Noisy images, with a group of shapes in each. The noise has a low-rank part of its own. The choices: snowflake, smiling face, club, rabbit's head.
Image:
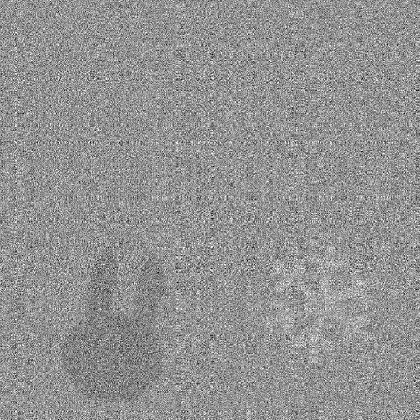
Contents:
bottom left: dark rabbit's head; bottom right: light snowflake
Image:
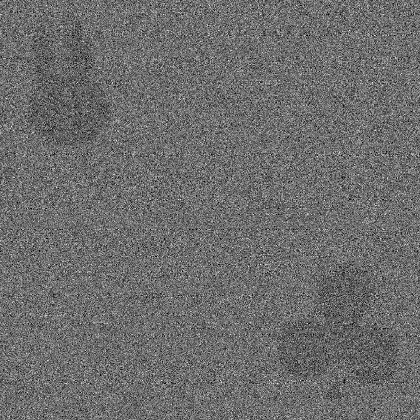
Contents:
top left: dark rabbit's head; bottom right: dark club
